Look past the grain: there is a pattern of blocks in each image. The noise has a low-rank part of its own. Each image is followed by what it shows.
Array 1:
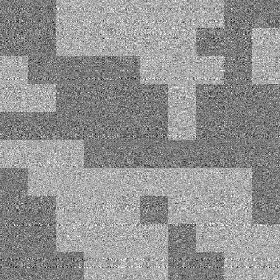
no symmetry
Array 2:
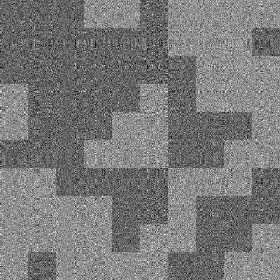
mirrored about the diagonal from the top left
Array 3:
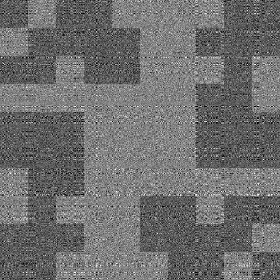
the same after a half turn
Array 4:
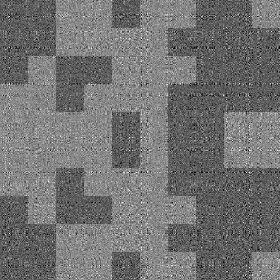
top and bottom mirror each other
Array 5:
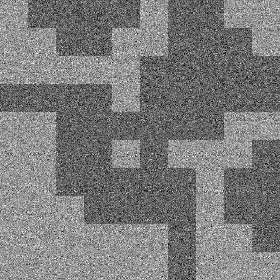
mirrored about the diagonal from the bottom left
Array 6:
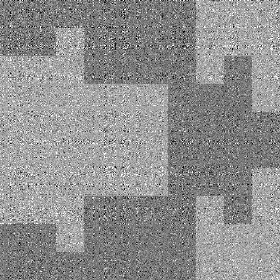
top and bottom mirror each other
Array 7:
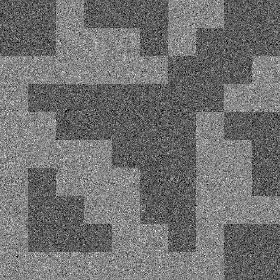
mirrored about the diagonal from the bottom left
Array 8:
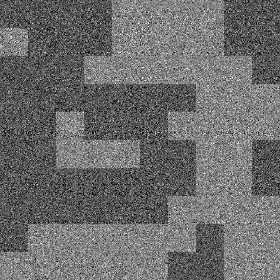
no symmetry
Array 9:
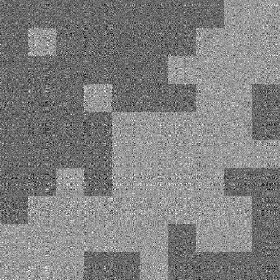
mirrored about the diagonal from the top left
